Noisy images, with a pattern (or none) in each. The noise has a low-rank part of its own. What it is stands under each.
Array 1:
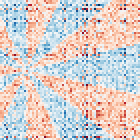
spokes from one point
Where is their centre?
middle left
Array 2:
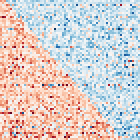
a sharp edge
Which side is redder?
bottom left
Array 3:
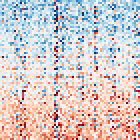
a smooth slope
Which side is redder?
bottom
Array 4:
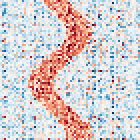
a wavy band
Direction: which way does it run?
top to bottom
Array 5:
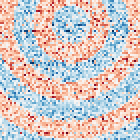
rings round one point
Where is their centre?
top middle
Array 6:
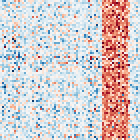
one vertical stripe
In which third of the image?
right
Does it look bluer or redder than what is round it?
redder
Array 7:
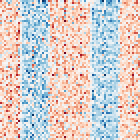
vertical stripes
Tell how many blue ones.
2
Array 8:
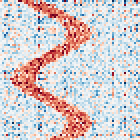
a wavy band
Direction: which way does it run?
top to bottom
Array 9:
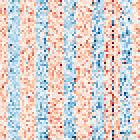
vertical stripes
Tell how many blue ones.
5
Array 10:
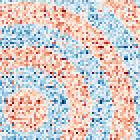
rings round one point
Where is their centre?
bottom left
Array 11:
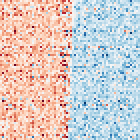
a sharp edge
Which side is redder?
left
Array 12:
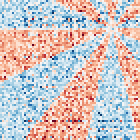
spokes from one point
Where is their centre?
top right
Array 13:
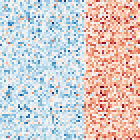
a sharp edge
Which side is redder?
right
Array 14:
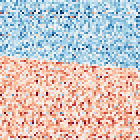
a sharp edge
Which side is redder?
bottom
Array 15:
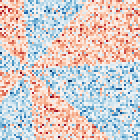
spokes from one point
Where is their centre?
middle left
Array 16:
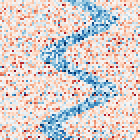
a wavy band
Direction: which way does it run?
top to bottom
